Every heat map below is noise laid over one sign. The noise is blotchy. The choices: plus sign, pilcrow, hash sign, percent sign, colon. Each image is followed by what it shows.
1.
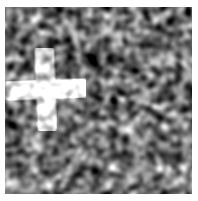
plus sign
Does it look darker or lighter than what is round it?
lighter
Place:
middle left
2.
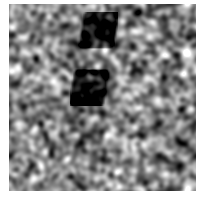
colon
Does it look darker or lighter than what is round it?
darker
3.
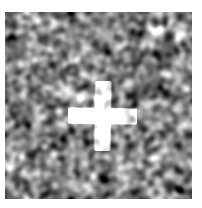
plus sign
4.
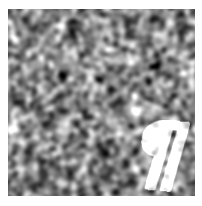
pilcrow
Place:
bottom right
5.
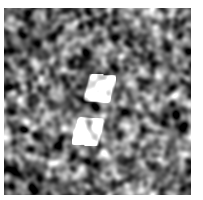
colon
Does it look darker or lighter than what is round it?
lighter
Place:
centre
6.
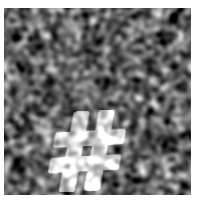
hash sign
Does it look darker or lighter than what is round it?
lighter
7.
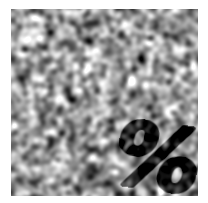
percent sign
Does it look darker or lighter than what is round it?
darker
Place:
bottom right
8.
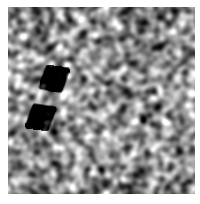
colon
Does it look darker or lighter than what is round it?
darker
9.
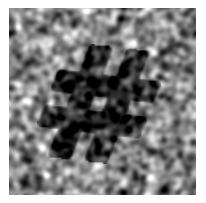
hash sign
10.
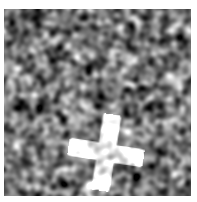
plus sign
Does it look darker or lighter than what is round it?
lighter
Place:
bottom middle
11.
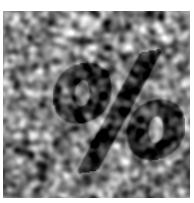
percent sign
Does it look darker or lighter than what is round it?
darker
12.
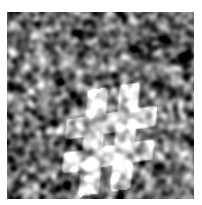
hash sign
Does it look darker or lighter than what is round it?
lighter
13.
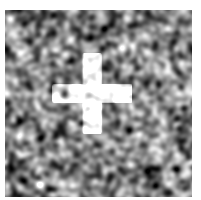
plus sign
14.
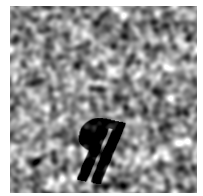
pilcrow
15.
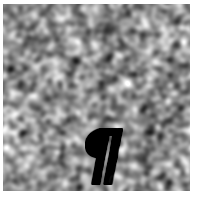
pilcrow
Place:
bottom middle
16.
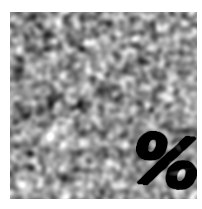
percent sign
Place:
bottom right
